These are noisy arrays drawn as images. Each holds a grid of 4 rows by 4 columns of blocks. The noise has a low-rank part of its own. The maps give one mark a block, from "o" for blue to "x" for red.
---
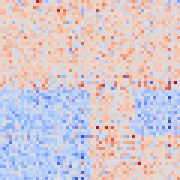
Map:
x x x x
x x x x
o o x o
o o x x
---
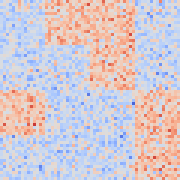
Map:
o x x o
o o x o
x o o x
o o o x
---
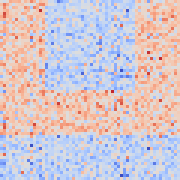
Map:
x o o x
x o o x
x x x x
o o o o
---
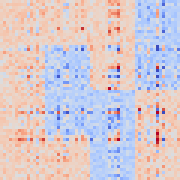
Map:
x x x o
x o x o
x o o x
x x o x
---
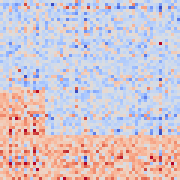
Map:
o o o o
o o o o
x o o o
x x x x
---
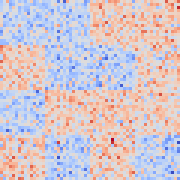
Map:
o o x x
x o o x
o x x x
x o x o
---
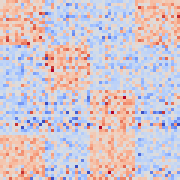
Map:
x o o x
o x o o
o o x o
x o x o
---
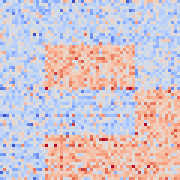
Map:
o o o o
o x x o
o o o x
o x x x
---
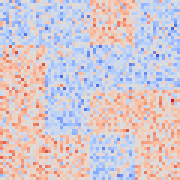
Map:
o o x o
x o o o
x o x x
x x o x
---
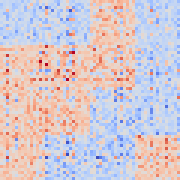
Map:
o o x o
x x x o
x x o o
x o o x
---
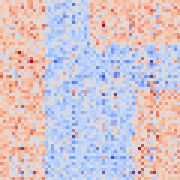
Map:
x o x x
x o o o
x o o x
x o o x
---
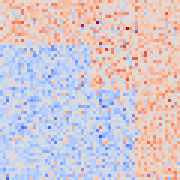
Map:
x x x x
o o x x
o o o x
o o o x
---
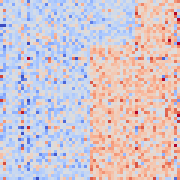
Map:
o o o x
o o x x
o o x x
o o x x
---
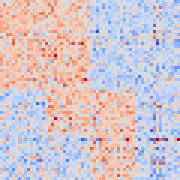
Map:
x x o o
x x o o
o x x o
o o x o
